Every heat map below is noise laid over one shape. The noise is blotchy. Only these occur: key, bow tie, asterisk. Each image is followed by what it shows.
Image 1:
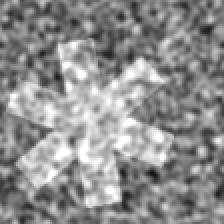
light asterisk
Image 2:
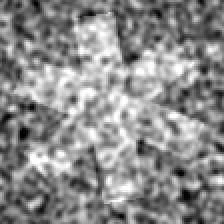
light asterisk
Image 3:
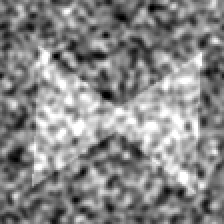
light bow tie
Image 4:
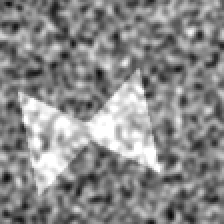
light bow tie
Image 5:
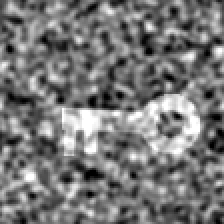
light key
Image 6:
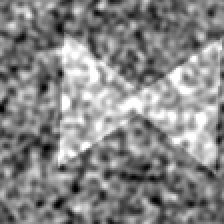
light bow tie
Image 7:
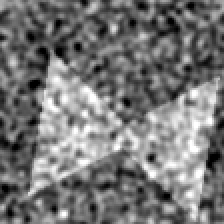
light bow tie
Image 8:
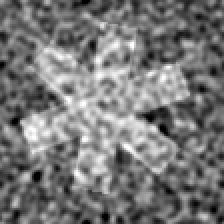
light asterisk
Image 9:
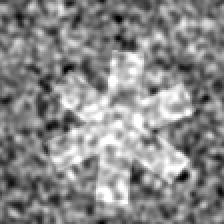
light asterisk
